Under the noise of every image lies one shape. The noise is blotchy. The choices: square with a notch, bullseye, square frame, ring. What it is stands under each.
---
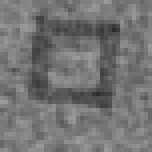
square frame
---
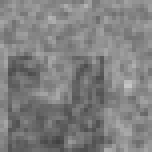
square with a notch
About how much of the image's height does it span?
two thirds
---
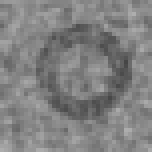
ring
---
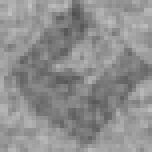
square with a notch
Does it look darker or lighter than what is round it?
darker
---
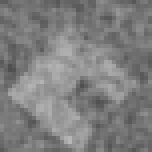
square with a notch
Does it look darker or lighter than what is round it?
lighter
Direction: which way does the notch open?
down and right
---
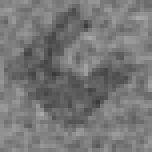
square with a notch
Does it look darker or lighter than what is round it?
darker
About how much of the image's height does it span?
nearly all
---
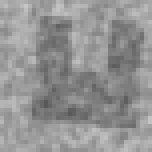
square with a notch
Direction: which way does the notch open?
up
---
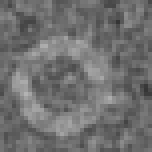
ring
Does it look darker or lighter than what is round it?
lighter
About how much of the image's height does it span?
two thirds
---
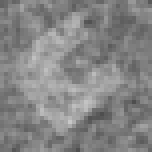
square with a notch
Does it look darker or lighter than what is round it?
lighter
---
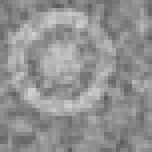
bullseye
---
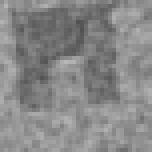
square with a notch
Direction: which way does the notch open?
down
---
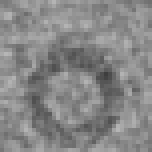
ring
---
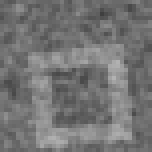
square frame
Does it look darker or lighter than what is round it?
lighter
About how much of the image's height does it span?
two thirds
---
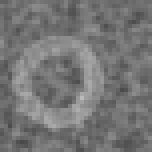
ring
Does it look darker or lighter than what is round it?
lighter
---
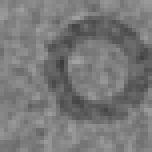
ring
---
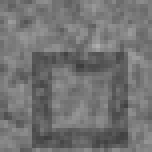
square frame
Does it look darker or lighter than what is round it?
darker
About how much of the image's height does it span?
two thirds
